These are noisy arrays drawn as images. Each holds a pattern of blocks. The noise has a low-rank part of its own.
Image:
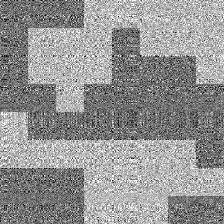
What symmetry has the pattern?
no symmetry
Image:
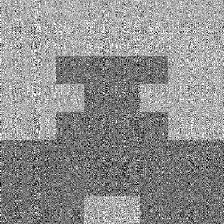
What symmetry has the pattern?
left and right mirror each other
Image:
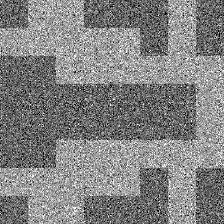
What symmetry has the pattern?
top and bottom mirror each other
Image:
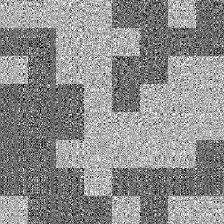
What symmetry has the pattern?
no symmetry
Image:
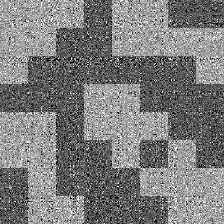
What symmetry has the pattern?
mirrored about the diagonal from the top left
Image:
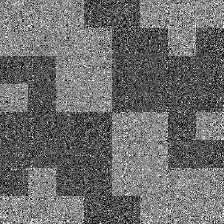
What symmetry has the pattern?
the same after a half turn
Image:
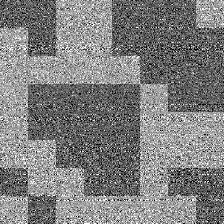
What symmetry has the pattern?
mirrored about the diagonal from the bottom left
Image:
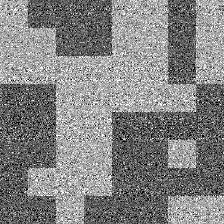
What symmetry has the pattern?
no symmetry
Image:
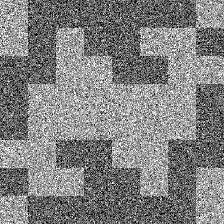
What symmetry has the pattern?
the same after a half turn
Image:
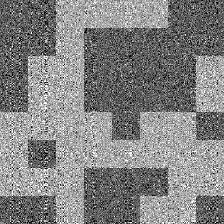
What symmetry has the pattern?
no symmetry
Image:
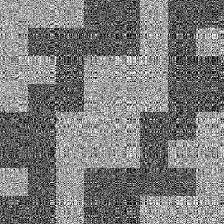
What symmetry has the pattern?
the same after a half turn
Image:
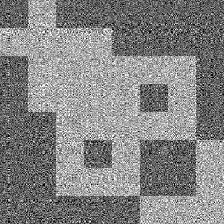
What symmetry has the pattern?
mirrored about the diagonal from the top left
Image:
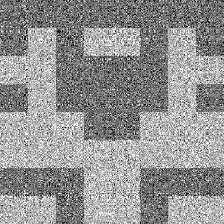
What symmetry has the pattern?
left and right mirror each other
